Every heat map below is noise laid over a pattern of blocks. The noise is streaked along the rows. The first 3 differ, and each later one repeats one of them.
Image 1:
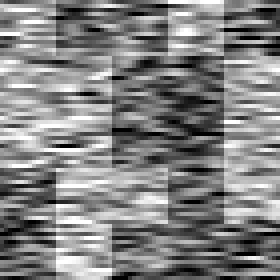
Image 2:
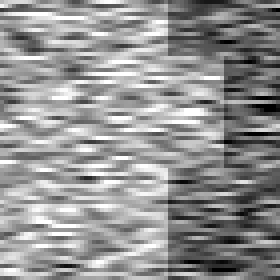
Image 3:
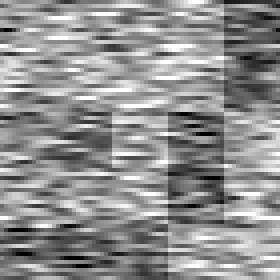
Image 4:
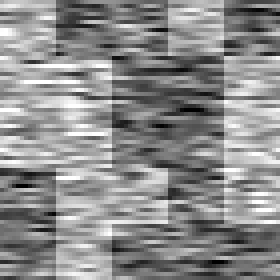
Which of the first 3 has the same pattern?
1
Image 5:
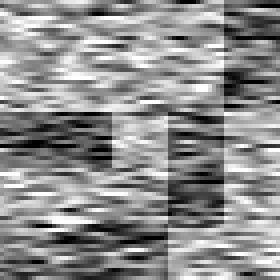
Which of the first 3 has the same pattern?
3
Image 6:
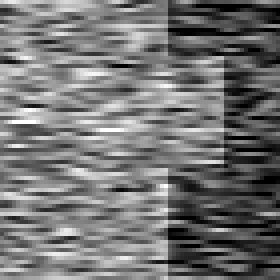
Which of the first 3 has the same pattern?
2
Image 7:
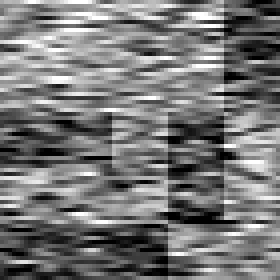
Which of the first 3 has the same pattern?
3
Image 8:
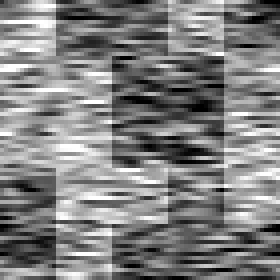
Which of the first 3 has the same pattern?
1
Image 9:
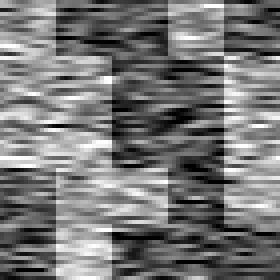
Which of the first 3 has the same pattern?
1
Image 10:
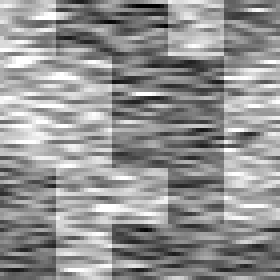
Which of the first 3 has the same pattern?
1
